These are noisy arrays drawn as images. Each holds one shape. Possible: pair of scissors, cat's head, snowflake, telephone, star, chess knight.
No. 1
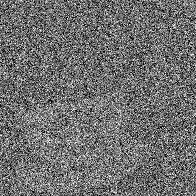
light telephone
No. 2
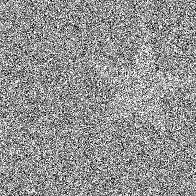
light star
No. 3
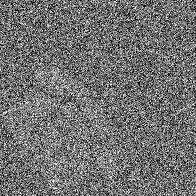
light telephone
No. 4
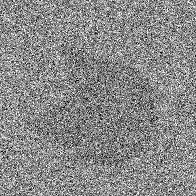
dark cat's head
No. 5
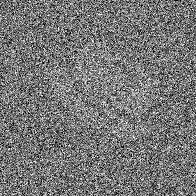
light telephone
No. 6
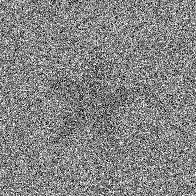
dark star
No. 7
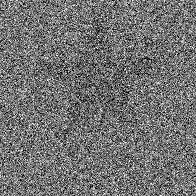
dark star
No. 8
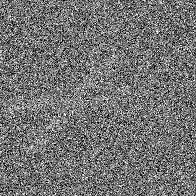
light pair of scissors
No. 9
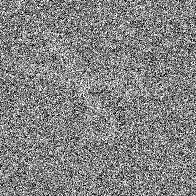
light pair of scissors
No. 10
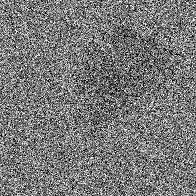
dark chess knight
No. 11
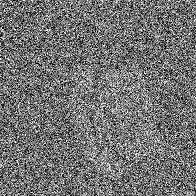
light telephone
